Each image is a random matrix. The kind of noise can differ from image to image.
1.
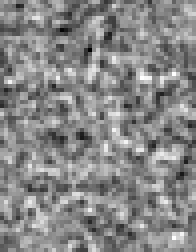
blotchy
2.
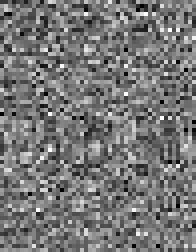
low rank plus noise
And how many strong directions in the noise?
three or four
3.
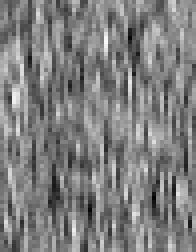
streaked along the columns
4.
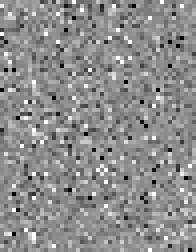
heavy tails
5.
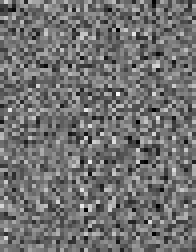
low rank plus noise
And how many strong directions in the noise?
five to eight
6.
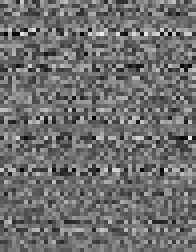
rows of uneven size
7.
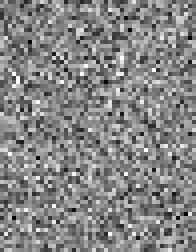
independent entries
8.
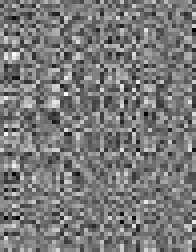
low rank plus noise
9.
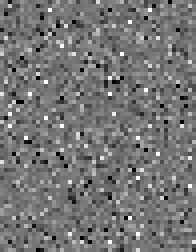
heavy tails
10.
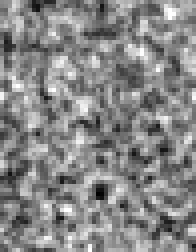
blotchy
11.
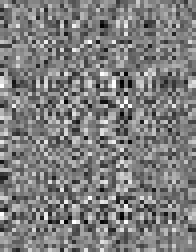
low rank plus noise
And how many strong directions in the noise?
two
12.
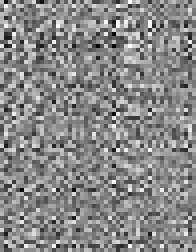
low rank plus noise
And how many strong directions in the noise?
three or four
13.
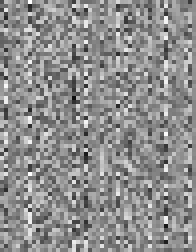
columns of uneven size
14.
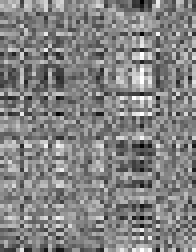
low rank plus noise
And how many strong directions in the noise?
one
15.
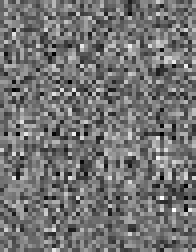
low rank plus noise
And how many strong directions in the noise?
five to eight
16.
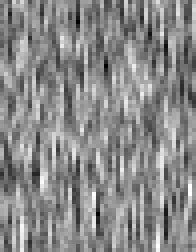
streaked along the columns
